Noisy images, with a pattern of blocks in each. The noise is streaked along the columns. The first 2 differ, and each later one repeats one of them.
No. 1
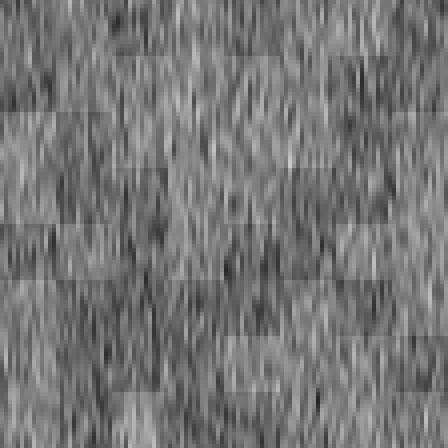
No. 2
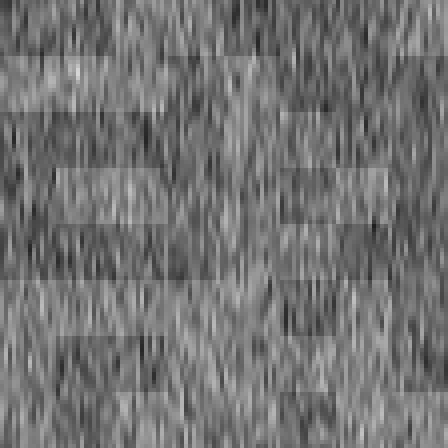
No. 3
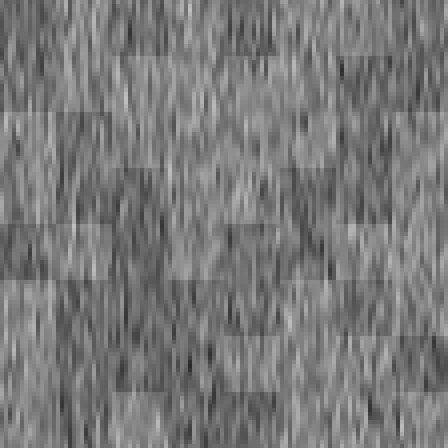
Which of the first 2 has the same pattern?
1
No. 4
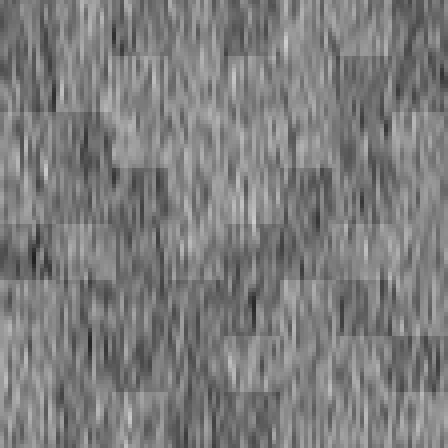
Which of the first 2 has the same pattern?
1
